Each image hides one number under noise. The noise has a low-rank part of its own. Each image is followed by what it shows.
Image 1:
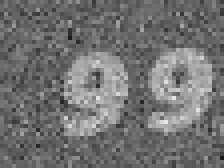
99
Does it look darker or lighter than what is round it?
lighter
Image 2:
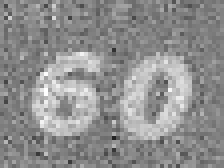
60
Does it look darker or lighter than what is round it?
lighter
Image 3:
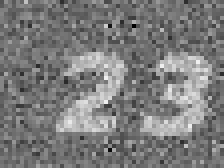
23
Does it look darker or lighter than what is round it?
lighter
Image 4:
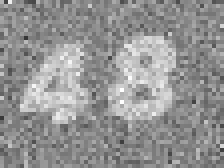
48
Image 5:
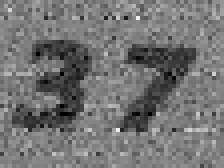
37
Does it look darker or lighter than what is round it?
darker
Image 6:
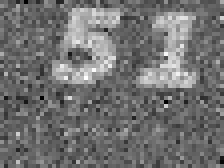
51
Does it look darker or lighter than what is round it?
lighter
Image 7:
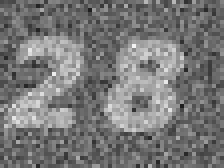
28
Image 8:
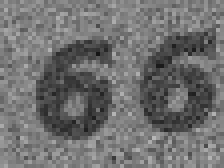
66
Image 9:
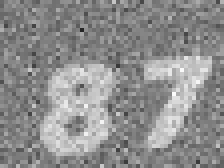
87
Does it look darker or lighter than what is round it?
lighter
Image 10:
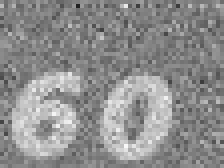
60
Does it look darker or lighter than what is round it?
lighter
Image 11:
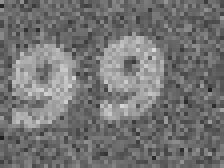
99
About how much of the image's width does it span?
two thirds
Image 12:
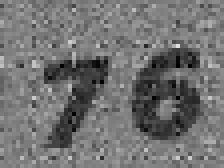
76
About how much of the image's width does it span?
two thirds
